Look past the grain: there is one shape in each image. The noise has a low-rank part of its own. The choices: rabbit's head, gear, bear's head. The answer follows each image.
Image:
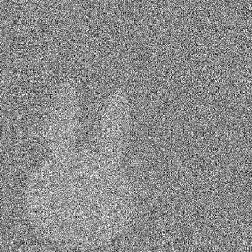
rabbit's head
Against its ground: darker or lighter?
lighter
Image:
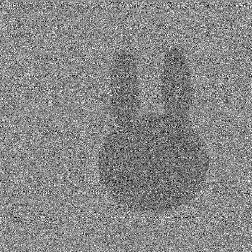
rabbit's head
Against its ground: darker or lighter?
darker
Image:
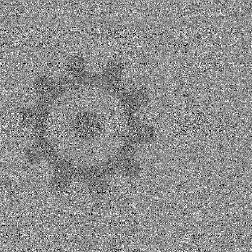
gear
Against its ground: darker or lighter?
darker
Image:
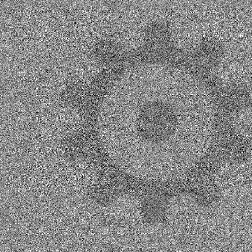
gear
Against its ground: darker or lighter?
darker
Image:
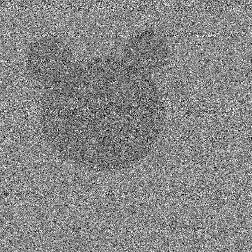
bear's head
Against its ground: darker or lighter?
darker
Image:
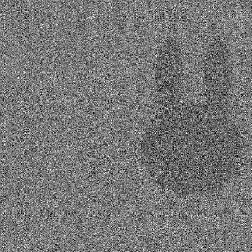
rabbit's head
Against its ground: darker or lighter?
darker
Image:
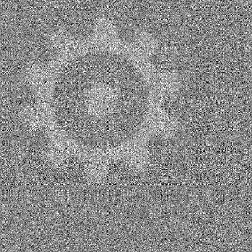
gear
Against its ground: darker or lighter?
lighter
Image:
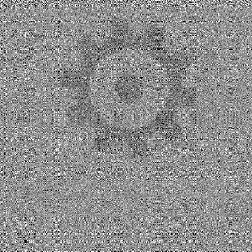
gear
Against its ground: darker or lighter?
darker
